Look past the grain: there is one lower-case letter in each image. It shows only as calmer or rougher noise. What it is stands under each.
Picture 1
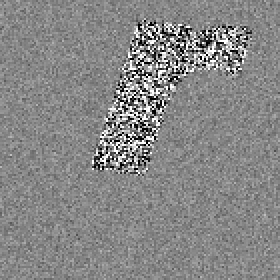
r
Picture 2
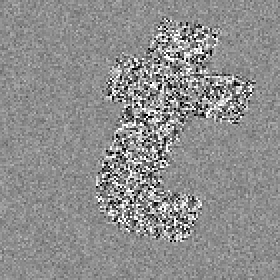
t
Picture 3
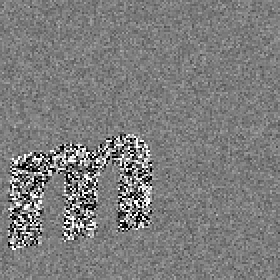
m
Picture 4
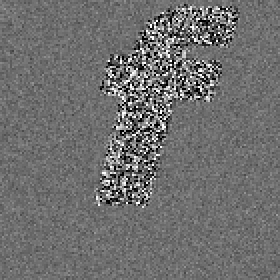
f
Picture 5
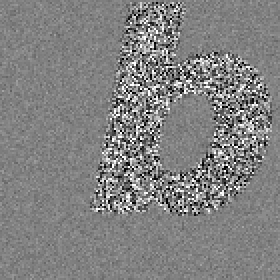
b
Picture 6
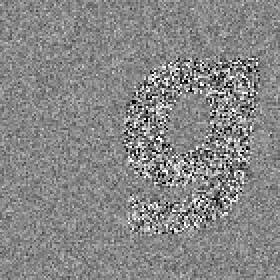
g
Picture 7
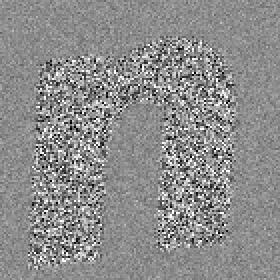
n
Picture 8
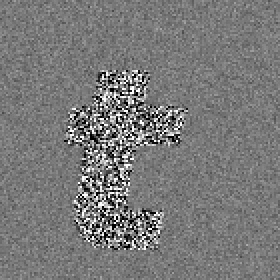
t
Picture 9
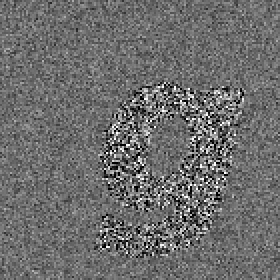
g
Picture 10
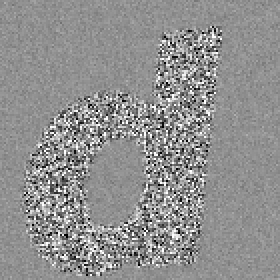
d
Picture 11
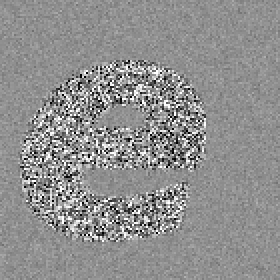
e
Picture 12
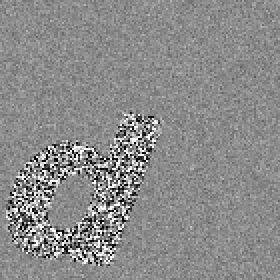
d
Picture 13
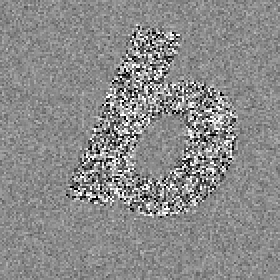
b
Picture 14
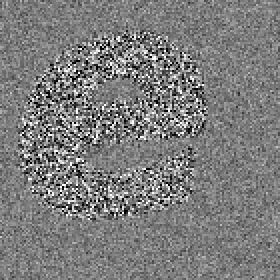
e
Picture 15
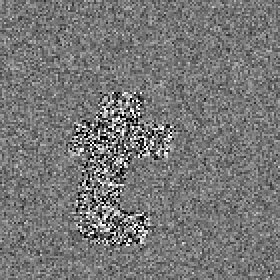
t
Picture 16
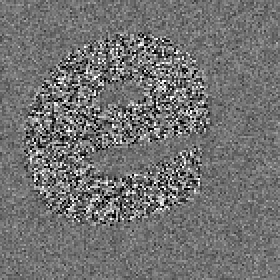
e
